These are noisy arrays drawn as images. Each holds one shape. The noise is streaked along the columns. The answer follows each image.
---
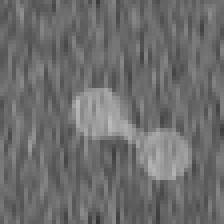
dumbbell
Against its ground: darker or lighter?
lighter
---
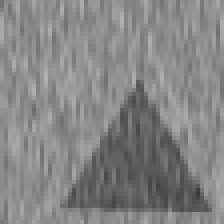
triangle
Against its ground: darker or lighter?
darker
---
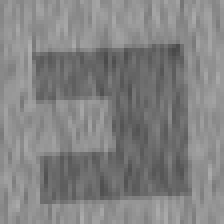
square with a notch
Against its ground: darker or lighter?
darker
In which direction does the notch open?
left
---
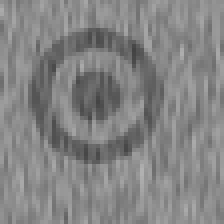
bullseye
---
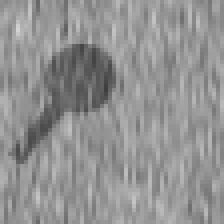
lollipop
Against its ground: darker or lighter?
darker
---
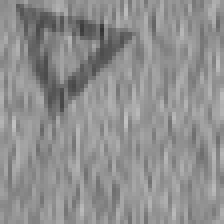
triangle frame
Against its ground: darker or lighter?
darker
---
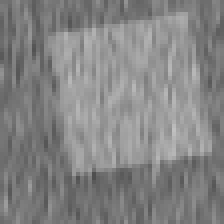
square
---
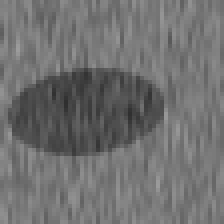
ellipse
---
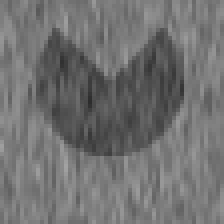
disc with a wedge cut out
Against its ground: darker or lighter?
darker
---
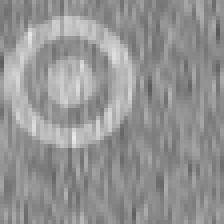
bullseye
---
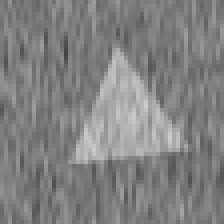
triangle
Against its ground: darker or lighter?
lighter
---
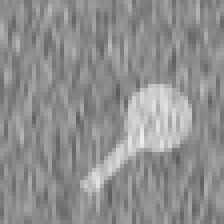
lollipop
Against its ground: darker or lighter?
lighter
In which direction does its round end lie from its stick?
up and right
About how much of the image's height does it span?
half
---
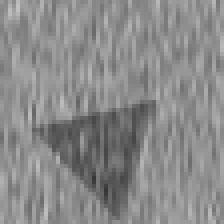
triangle
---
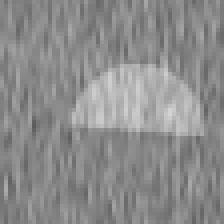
half disc
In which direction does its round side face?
up
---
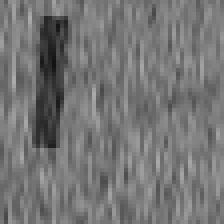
bar
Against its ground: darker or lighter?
darker
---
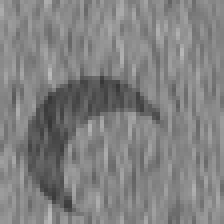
crescent
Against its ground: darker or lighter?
darker
